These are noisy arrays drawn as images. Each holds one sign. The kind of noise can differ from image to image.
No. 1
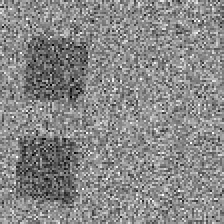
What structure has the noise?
low rank plus noise
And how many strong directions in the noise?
five to eight
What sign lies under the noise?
colon
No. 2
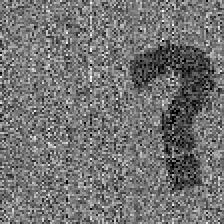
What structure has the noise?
columns of uneven size
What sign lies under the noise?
question mark
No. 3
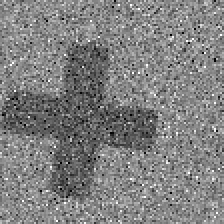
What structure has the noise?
heavy tails
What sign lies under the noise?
plus sign
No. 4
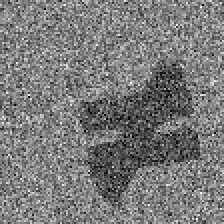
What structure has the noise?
independent entries
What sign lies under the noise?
not-equal sign
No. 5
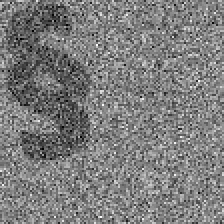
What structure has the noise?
low rank plus noise
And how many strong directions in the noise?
three or four
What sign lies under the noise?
section sign
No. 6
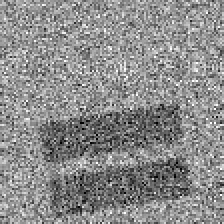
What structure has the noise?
low rank plus noise
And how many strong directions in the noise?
five to eight
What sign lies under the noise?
equals sign
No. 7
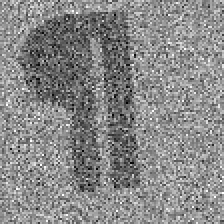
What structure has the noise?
low rank plus noise
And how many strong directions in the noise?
three or four
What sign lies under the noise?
pilcrow
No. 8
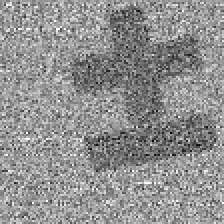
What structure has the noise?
rows of uneven size
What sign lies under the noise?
plus-minus sign
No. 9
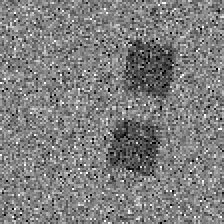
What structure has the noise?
heavy tails
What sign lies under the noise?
colon
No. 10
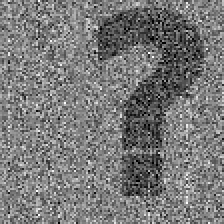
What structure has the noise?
columns of uneven size
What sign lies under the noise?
question mark
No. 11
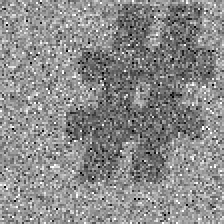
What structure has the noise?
heavy tails
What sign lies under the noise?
hash sign
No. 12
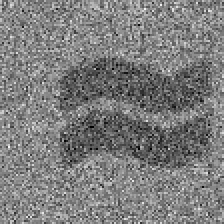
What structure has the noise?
low rank plus noise
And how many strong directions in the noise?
two
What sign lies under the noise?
approximately sign
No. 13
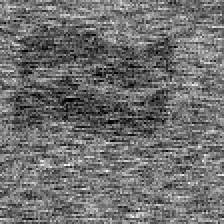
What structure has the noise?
streaked along the rows
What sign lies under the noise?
approximately sign
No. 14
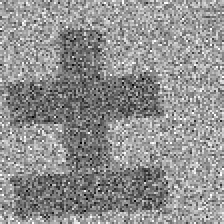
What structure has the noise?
low rank plus noise
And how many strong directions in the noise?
one
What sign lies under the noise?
plus-minus sign
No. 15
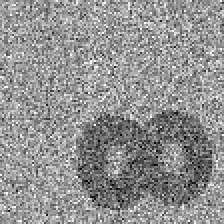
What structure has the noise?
independent entries
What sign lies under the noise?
infinity sign
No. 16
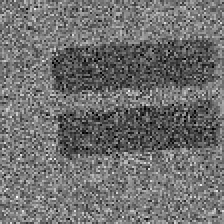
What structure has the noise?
low rank plus noise
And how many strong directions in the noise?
three or four
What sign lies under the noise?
equals sign
